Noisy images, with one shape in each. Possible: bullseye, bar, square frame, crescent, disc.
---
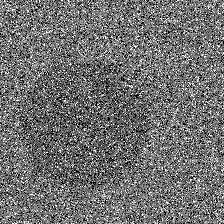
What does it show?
dark disc
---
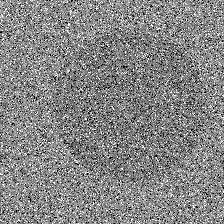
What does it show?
dark disc
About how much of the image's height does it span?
two thirds
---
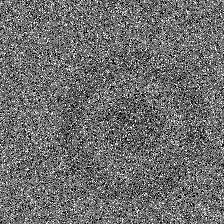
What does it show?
dark bullseye
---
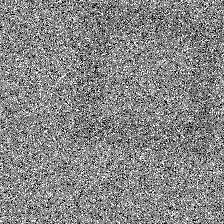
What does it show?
dark square frame
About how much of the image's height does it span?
two thirds
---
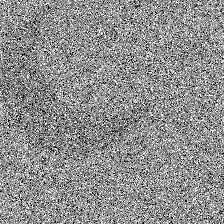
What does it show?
dark crescent
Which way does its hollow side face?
up and right
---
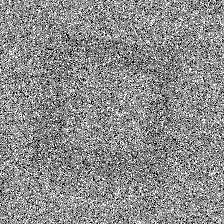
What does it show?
dark square frame
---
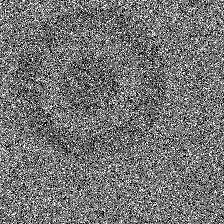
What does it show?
dark bullseye
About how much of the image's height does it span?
two thirds
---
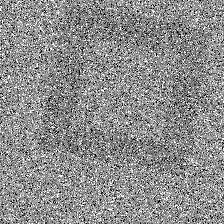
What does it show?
dark square frame
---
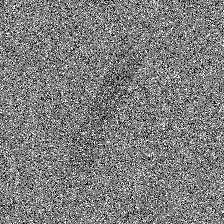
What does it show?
dark bar
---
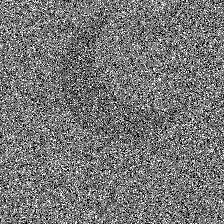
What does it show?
dark crescent
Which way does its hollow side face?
up and right
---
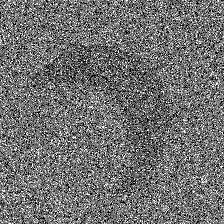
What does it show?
dark crescent
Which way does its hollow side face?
down and left
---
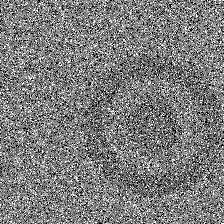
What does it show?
dark bullseye
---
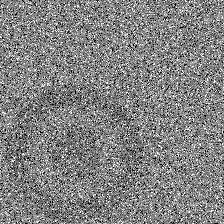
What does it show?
dark bullseye
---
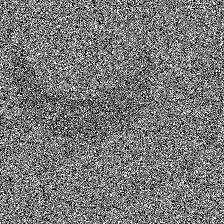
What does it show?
dark crescent
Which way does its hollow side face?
up
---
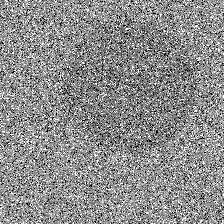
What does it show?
dark disc
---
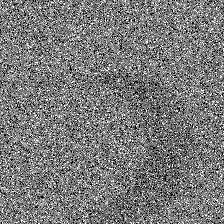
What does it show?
dark crescent
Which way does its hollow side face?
left
